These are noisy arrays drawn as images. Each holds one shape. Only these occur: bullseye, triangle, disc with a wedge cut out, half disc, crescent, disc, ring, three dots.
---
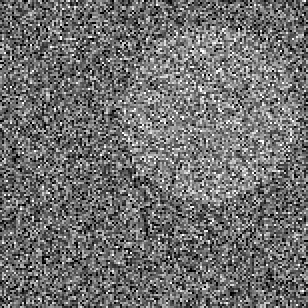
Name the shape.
disc
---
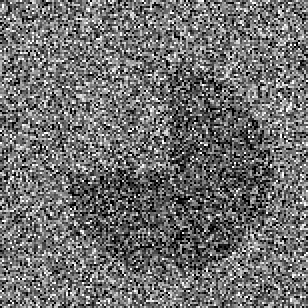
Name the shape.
disc with a wedge cut out
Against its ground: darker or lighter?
darker
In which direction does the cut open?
up and left
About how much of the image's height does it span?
two thirds
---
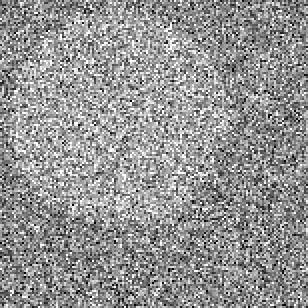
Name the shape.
disc
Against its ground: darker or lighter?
lighter
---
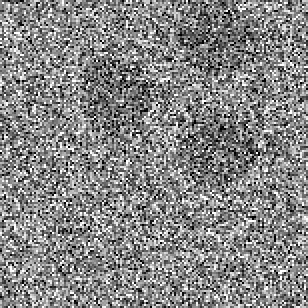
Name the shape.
three dots
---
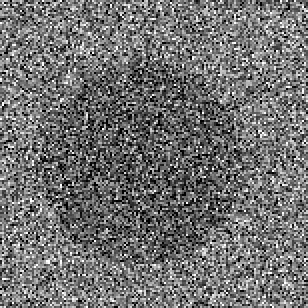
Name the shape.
disc
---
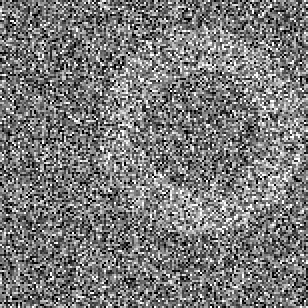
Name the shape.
ring
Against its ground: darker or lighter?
lighter
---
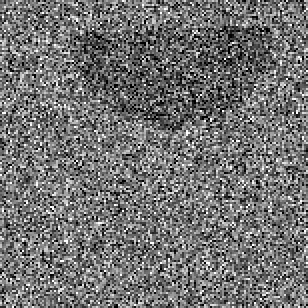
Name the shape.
half disc
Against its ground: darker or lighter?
darker
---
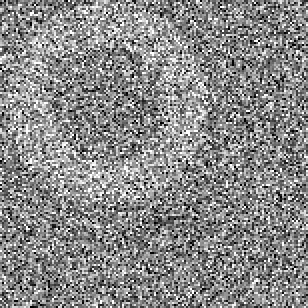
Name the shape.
ring
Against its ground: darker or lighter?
lighter
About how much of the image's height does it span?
two thirds
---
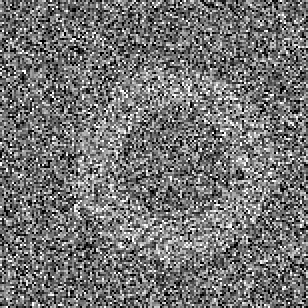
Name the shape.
ring
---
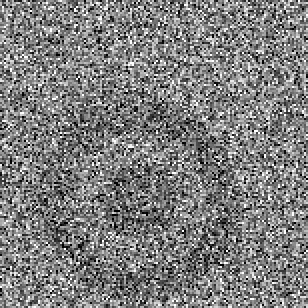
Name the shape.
bullseye
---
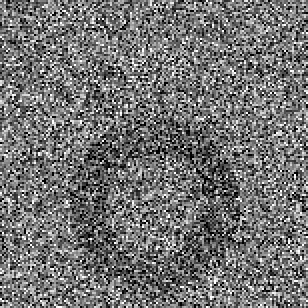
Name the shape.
ring
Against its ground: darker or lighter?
darker
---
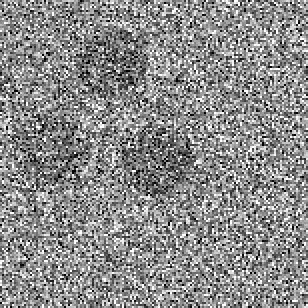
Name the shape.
three dots
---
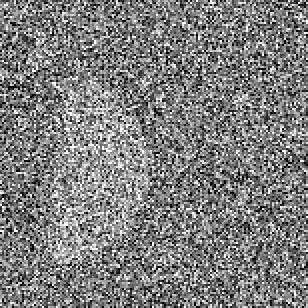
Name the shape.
half disc
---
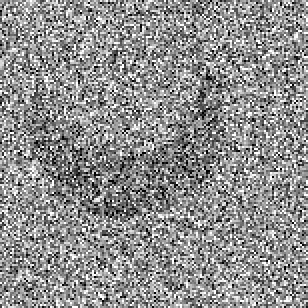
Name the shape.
crescent
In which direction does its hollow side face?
up
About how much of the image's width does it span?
two thirds
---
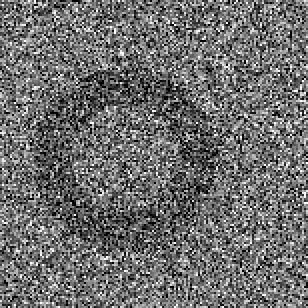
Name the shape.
ring
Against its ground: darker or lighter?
darker
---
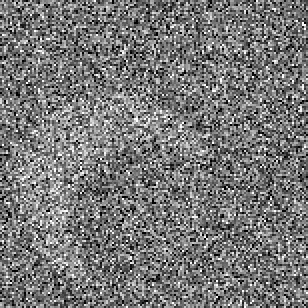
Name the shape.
crescent
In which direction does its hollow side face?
down and right
